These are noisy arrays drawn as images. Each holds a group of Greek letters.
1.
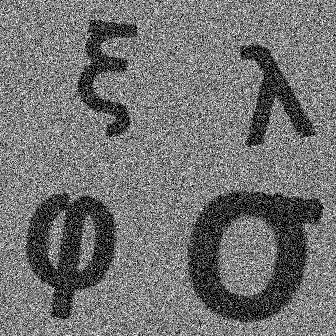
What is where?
top left: xi; top right: lambda; bottom left: phi; bottom right: sigma
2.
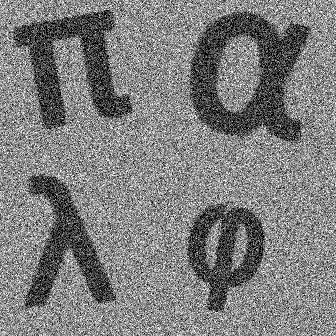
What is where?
top left: pi; top right: alpha; bottom left: lambda; bottom right: phi
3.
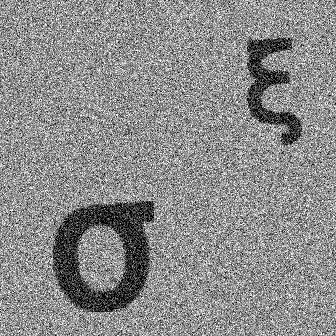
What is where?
top right: xi; bottom left: sigma
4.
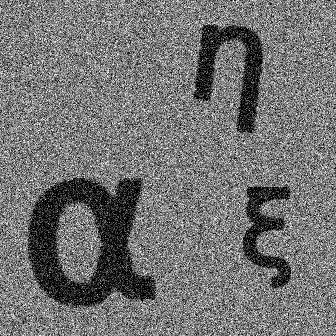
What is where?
top right: eta; bottom left: alpha; bottom right: xi
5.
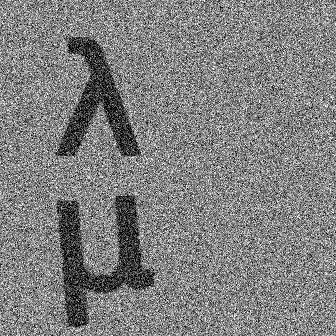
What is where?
top left: lambda; bottom left: mu
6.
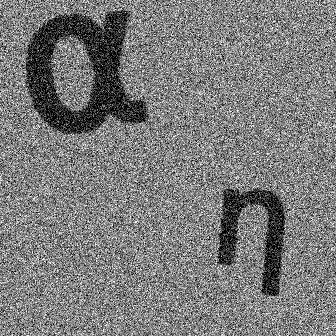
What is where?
top left: alpha; bottom right: eta
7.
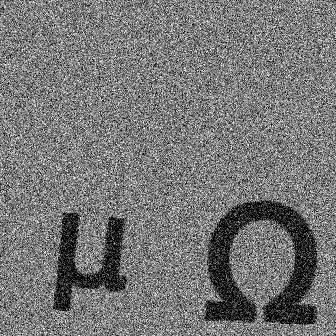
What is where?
bottom left: mu; bottom right: omega
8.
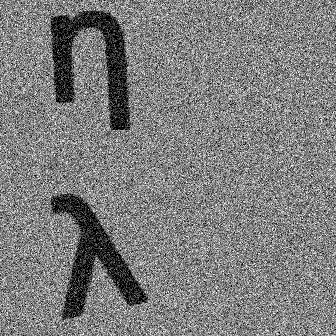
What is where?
top left: eta; bottom left: lambda
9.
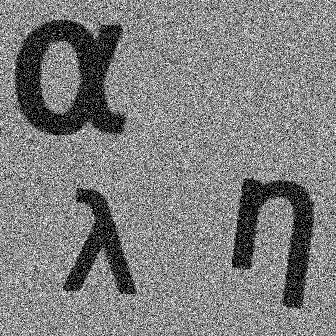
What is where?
top left: alpha; bottom left: lambda; bottom right: eta
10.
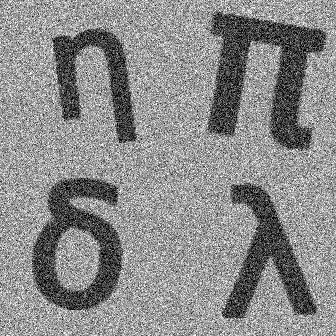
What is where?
top left: eta; top right: pi; bottom left: delta; bottom right: lambda
